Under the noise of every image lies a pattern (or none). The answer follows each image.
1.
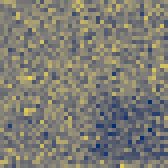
one block
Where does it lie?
bottom right
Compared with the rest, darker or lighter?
darker
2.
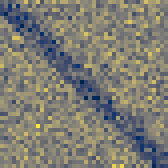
a diagonal band
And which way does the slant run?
top left to bottom right
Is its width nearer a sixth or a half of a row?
a sixth
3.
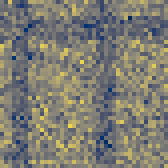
bands of rows crossing bands of columns
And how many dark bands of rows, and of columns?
1 and 2
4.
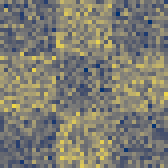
a checkerboard
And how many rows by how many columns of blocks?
3 by 3
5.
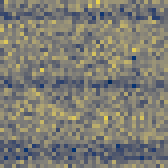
bands of rows
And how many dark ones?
3
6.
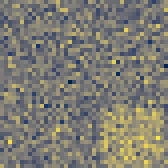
one block
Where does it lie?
bottom right
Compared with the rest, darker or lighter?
lighter
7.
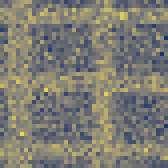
bands of rows crossing bands of columns
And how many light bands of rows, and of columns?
3 and 2
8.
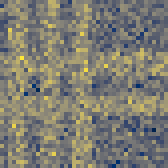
bands of rows crossing bands of columns
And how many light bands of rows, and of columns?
2 and 3
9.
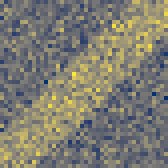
a diagonal band
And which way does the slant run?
bottom left to top right
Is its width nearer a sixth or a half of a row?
a half
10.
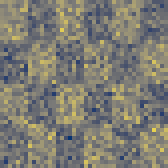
a checkerboard
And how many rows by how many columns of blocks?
4 by 6
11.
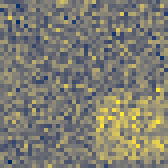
one block
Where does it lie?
bottom right
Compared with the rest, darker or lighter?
lighter
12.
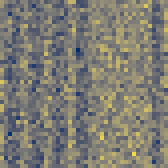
bands of columns
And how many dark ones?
5
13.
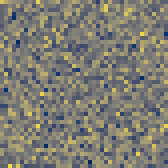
only noise
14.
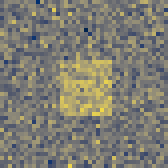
one block
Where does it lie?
centre
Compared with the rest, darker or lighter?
lighter
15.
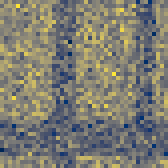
bands of rows crossing bands of columns
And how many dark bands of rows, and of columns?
1 and 2
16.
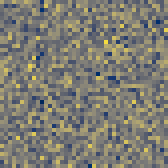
only noise
